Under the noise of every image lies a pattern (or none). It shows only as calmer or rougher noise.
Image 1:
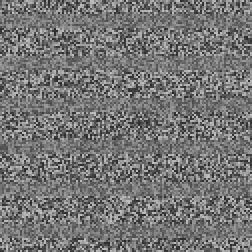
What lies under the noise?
horizontal stripes
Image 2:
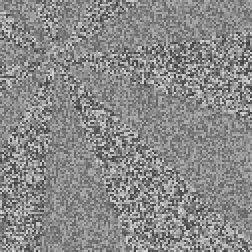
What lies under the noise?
spokes from one point
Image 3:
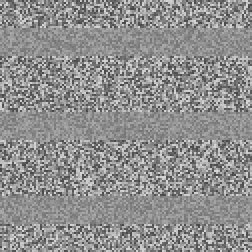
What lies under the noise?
horizontal stripes
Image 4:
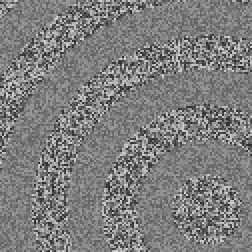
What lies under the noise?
rings round one point
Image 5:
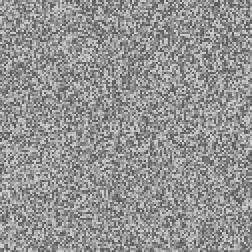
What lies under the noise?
only noise
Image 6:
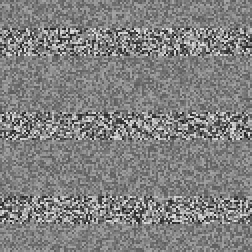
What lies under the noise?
horizontal stripes
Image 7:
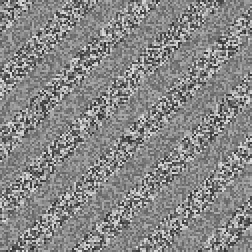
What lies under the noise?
diagonal stripes
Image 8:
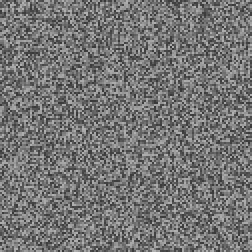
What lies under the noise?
only noise
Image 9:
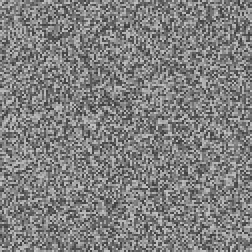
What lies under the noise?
only noise
